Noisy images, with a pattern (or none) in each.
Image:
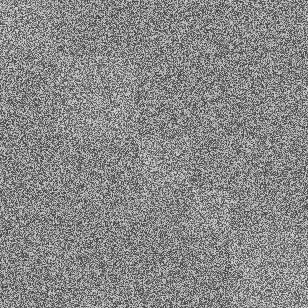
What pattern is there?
blocks along the diagonal
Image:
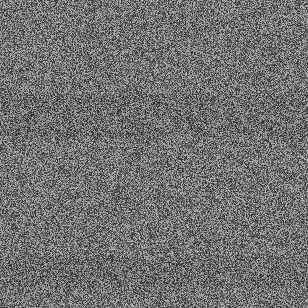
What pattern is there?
bands of rows
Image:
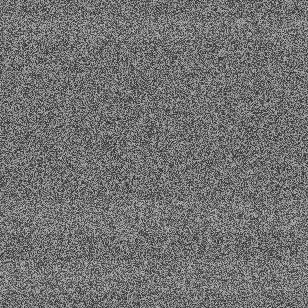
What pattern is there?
bands of rows
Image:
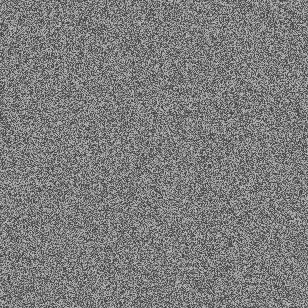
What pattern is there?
only noise
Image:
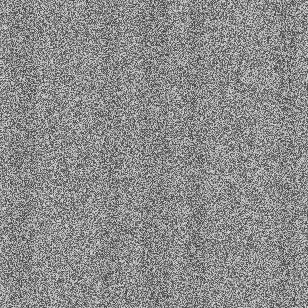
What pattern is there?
bands of columns
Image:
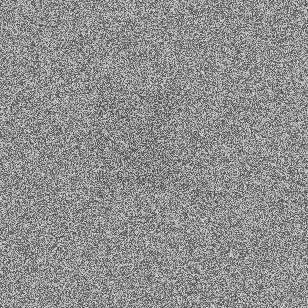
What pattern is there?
one block
